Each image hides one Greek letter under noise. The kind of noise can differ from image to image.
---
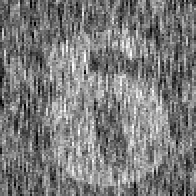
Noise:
streaked along the columns
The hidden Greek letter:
delta
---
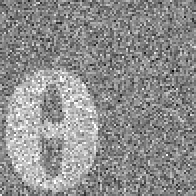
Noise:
independent entries
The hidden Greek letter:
theta
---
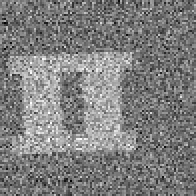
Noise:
low rank plus noise
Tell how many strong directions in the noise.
five to eight
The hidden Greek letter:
pi
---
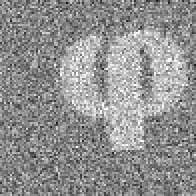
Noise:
low rank plus noise
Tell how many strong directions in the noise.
three or four
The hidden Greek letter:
phi
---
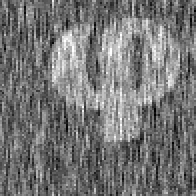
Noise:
streaked along the columns
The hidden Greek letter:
phi
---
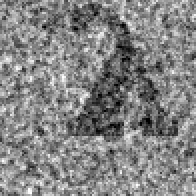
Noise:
blotchy
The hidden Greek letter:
lambda
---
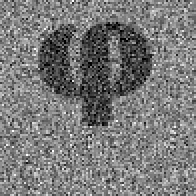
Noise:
low rank plus noise
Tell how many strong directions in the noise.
three or four
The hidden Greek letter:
phi
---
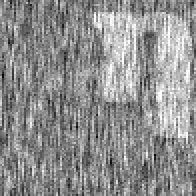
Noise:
streaked along the columns
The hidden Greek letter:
eta
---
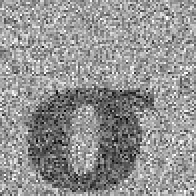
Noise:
low rank plus noise
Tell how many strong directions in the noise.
five to eight
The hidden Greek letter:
sigma
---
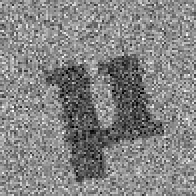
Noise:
low rank plus noise
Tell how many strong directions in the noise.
two
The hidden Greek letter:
mu
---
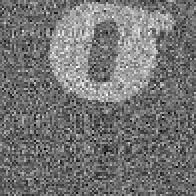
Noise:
low rank plus noise
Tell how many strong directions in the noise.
one
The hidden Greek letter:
sigma
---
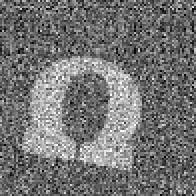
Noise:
low rank plus noise
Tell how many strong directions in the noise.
two
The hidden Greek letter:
omega
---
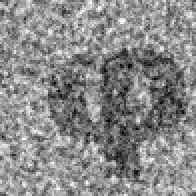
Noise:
blotchy
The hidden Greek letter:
phi
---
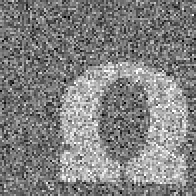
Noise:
independent entries
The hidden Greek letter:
omega
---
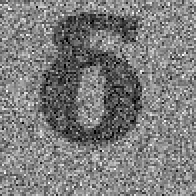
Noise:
independent entries
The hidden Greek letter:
delta
